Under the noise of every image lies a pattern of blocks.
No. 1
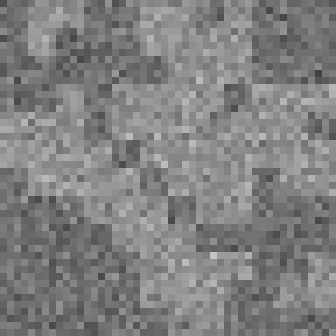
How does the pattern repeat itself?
mirrored about the diagonal from the bottom left
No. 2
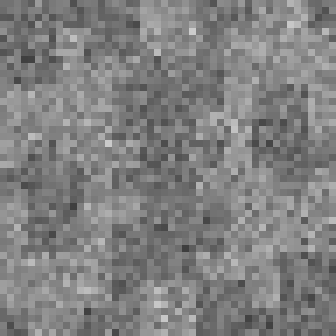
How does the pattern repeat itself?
the same after a half turn
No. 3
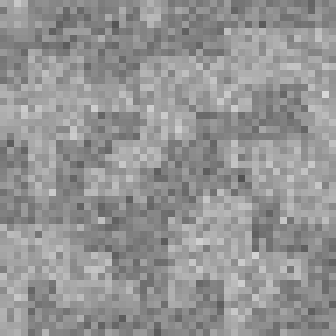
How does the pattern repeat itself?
no symmetry
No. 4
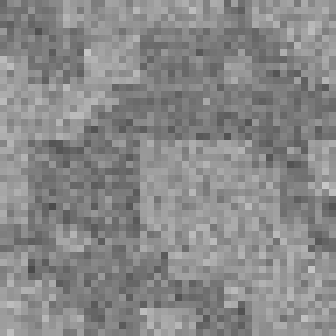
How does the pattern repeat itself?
mirrored about the diagonal from the top left
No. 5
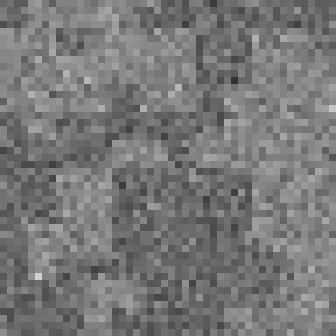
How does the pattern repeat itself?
no symmetry
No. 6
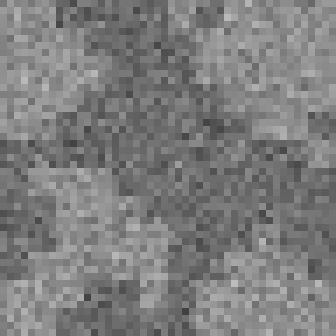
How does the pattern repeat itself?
mirrored about the diagonal from the bottom left
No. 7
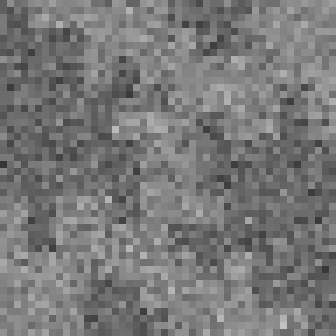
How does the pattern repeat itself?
the same after a half turn
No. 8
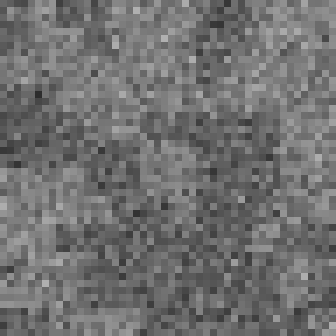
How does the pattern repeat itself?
no symmetry
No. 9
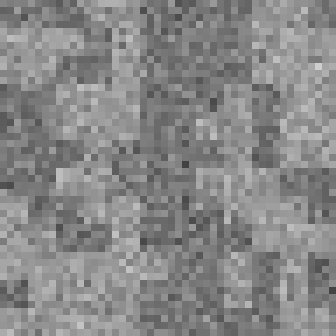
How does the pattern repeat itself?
no symmetry
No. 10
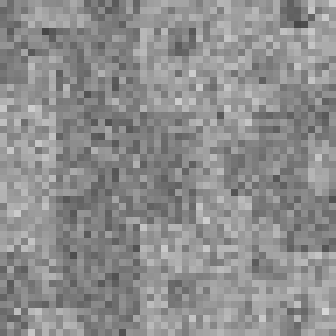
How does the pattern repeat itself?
top and bottom mirror each other
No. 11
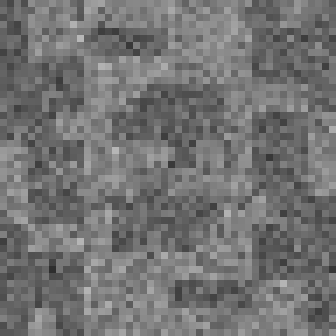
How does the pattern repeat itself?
the same after a half turn
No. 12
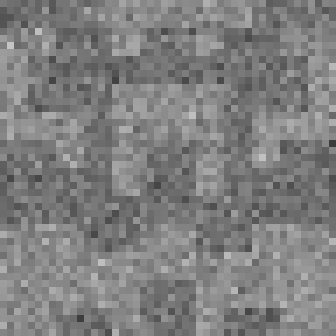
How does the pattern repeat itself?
left and right mirror each other
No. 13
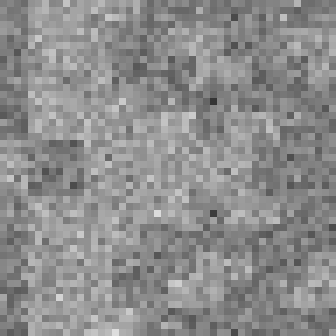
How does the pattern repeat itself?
top and bottom mirror each other
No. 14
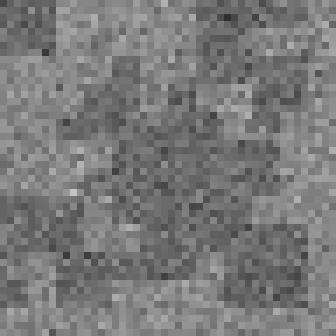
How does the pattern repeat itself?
mirrored about the diagonal from the top left
